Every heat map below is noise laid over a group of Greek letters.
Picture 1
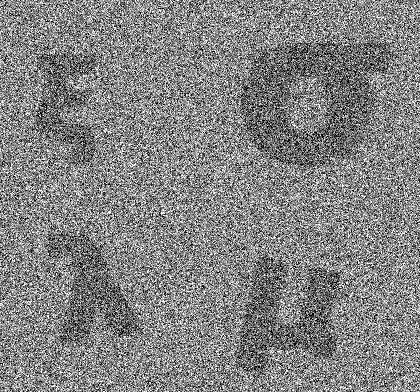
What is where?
top left: xi; top right: sigma; bottom left: lambda; bottom right: mu
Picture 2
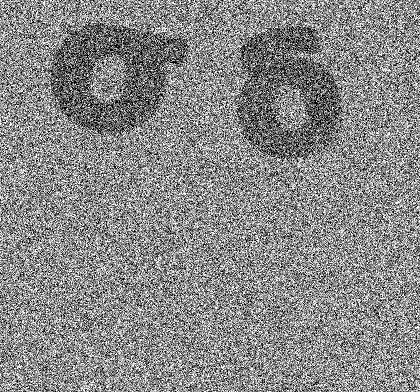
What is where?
top left: sigma; top right: delta
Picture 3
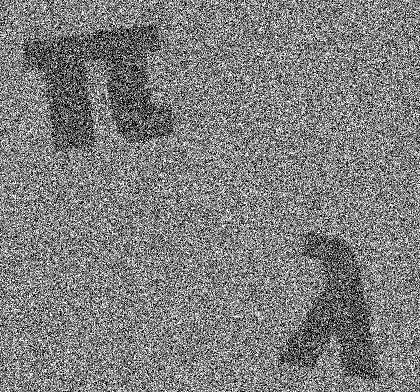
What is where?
top left: pi; bottom right: lambda
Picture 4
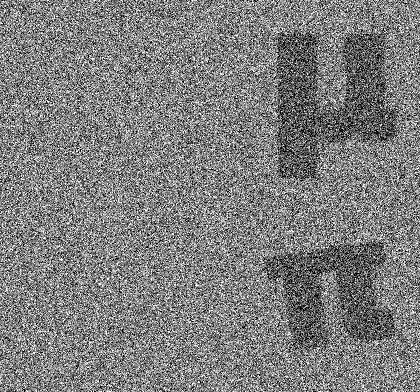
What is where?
top right: mu; bottom right: pi
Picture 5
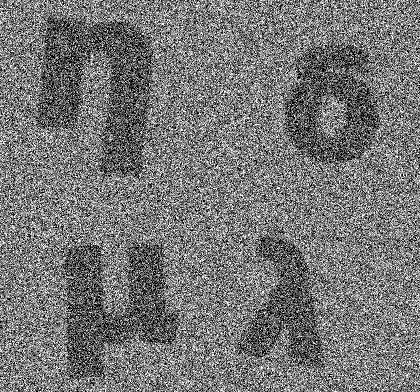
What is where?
top left: eta; top right: delta; bottom left: mu; bottom right: lambda
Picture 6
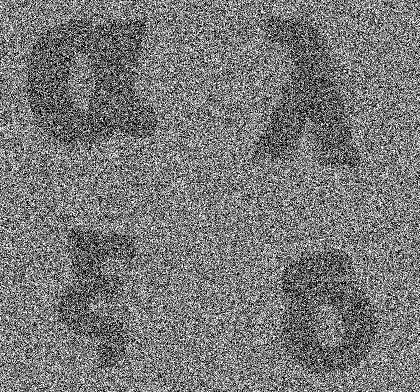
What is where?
top left: alpha; top right: lambda; bottom left: xi; bottom right: delta
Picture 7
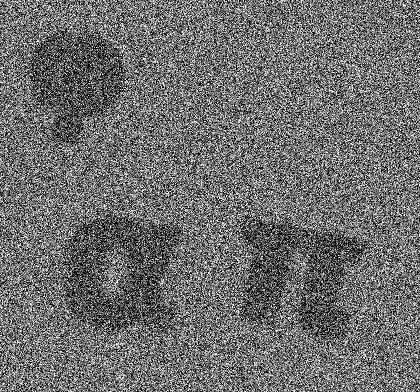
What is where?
top left: phi; bottom left: alpha; bottom right: pi
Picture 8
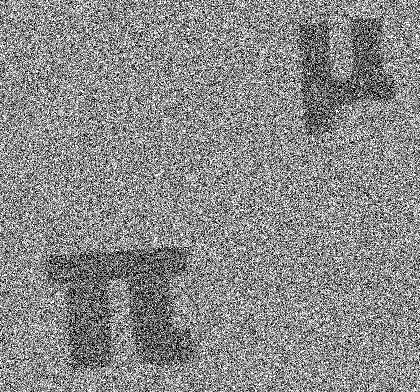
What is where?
top right: mu; bottom left: pi
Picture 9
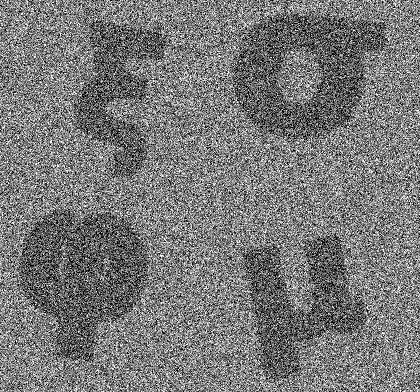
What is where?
top left: xi; top right: sigma; bottom left: phi; bottom right: mu
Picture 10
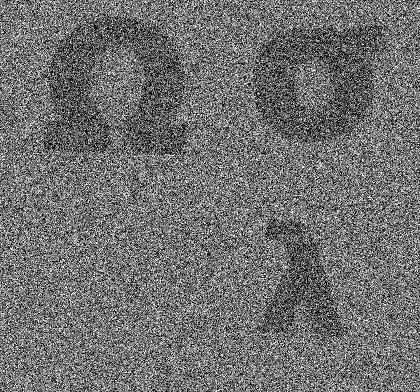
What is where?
top left: omega; top right: sigma; bottom right: lambda
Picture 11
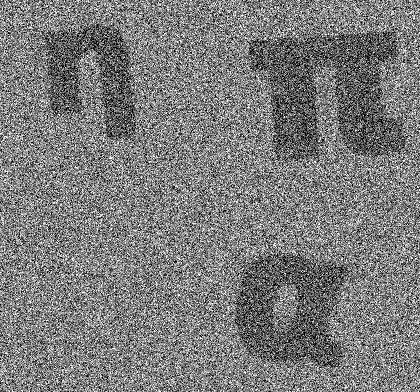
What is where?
top left: eta; top right: pi; bottom right: alpha
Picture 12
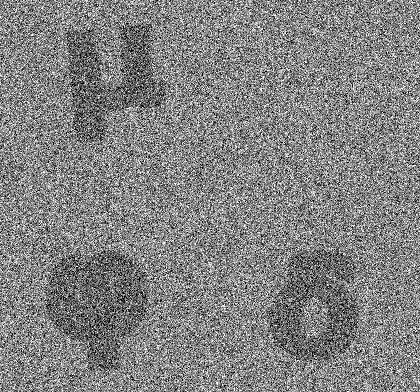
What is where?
top left: mu; bottom left: phi; bottom right: delta
